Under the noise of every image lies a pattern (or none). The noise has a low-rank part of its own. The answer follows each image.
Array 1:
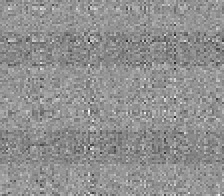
horizontal stripes
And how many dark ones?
2
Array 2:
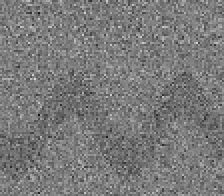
a wavy band
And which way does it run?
left to right
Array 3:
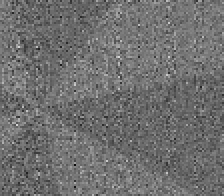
spokes from one point
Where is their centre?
middle left
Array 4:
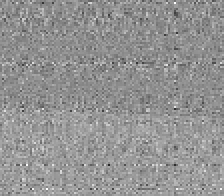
a sharp edge
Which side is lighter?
bottom
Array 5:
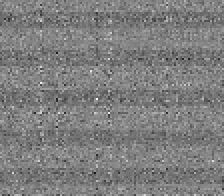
horizontal stripes
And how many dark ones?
5
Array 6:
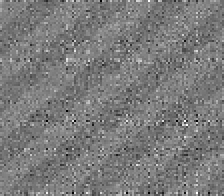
diagonal stripes
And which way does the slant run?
bottom left to top right
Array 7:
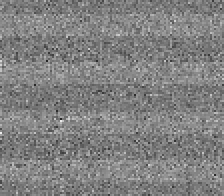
horizontal stripes
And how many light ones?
4
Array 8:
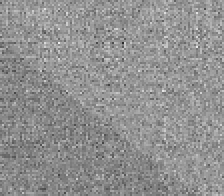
a sharp edge
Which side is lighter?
top right
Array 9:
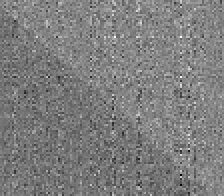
a sharp edge
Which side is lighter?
top right
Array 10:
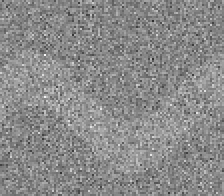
a wavy band
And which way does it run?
left to right
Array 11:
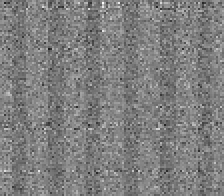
vertical stripes
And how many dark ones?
6
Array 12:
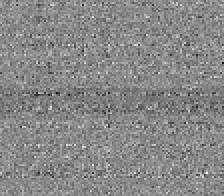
one horizontal stripe
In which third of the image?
middle
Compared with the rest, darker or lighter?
darker
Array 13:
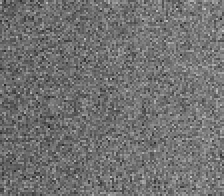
a smooth slope
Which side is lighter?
right
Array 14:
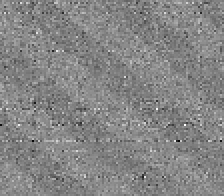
diagonal stripes
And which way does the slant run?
top left to bottom right
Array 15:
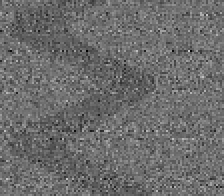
a wavy band
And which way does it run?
top to bottom
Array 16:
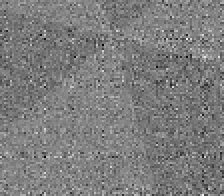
spokes from one point
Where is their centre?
top middle
